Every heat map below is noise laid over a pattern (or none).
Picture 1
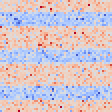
horizontal stripes
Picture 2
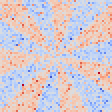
spokes from one point
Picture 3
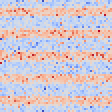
horizontal stripes
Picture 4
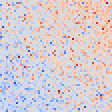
a smooth slope
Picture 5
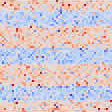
horizontal stripes
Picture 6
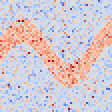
a wavy band
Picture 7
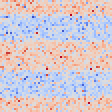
horizontal stripes
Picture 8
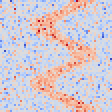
a wavy band
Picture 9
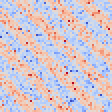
diagonal stripes
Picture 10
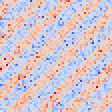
diagonal stripes
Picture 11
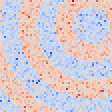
rings round one point
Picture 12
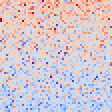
a smooth slope
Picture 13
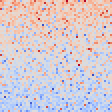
a smooth slope
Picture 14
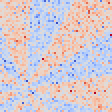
spokes from one point
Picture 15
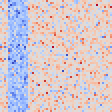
one vertical stripe
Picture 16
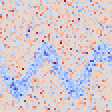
a wavy band
